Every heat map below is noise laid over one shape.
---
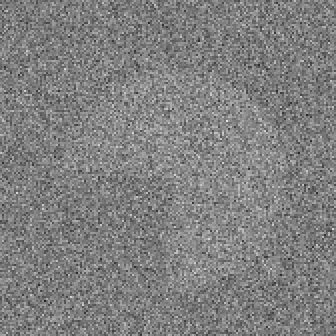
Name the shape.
disc with a wedge cut out
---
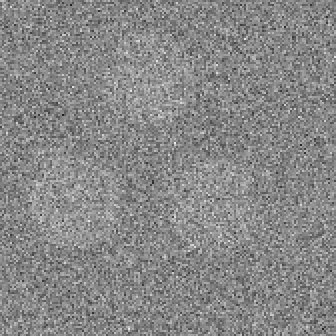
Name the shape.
three dots
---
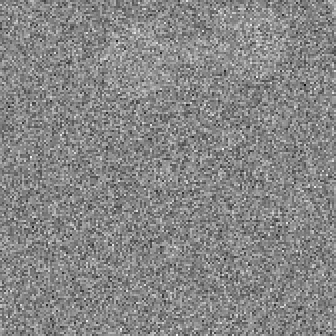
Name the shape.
dumbbell
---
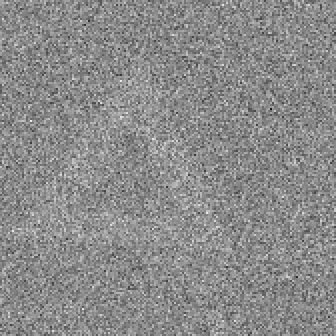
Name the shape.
triangle frame
